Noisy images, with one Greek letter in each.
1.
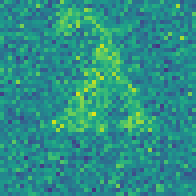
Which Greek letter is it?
lambda
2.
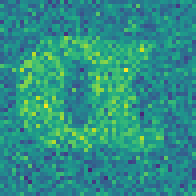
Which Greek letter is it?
alpha
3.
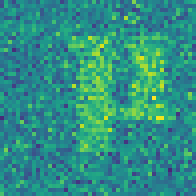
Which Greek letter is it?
mu
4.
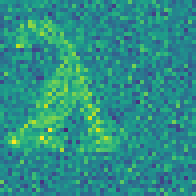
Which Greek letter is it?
lambda
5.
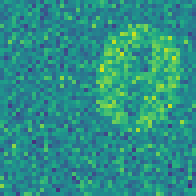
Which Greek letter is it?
theta
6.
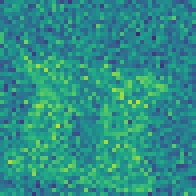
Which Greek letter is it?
pi
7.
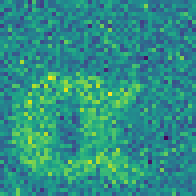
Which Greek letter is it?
alpha
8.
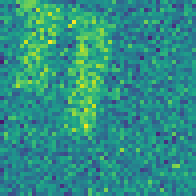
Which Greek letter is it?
eta
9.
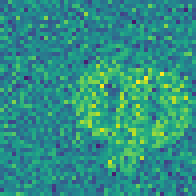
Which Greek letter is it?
phi
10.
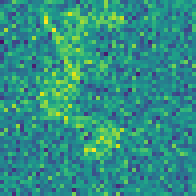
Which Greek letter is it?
xi
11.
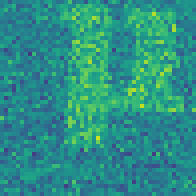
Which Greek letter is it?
mu
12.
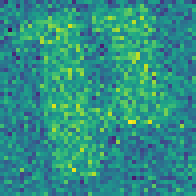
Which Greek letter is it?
mu
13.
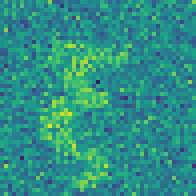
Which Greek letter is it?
xi
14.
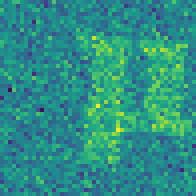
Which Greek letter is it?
mu
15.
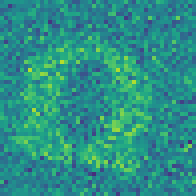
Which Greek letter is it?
omega
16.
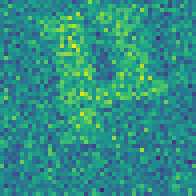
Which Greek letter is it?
mu
